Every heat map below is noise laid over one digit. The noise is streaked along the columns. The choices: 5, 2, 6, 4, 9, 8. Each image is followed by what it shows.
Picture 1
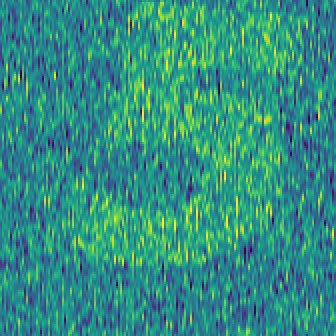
5
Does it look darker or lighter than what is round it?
lighter
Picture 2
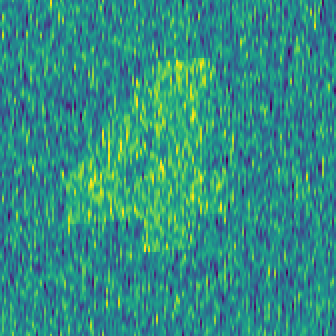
4
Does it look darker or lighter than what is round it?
lighter
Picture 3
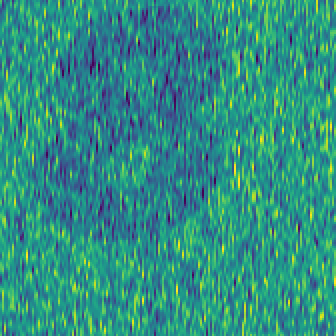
8
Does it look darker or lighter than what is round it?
darker
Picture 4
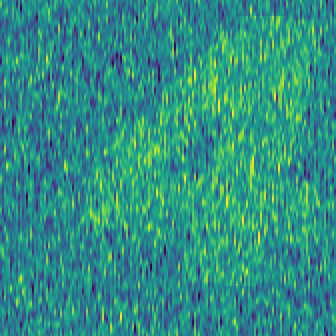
4
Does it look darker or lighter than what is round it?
lighter
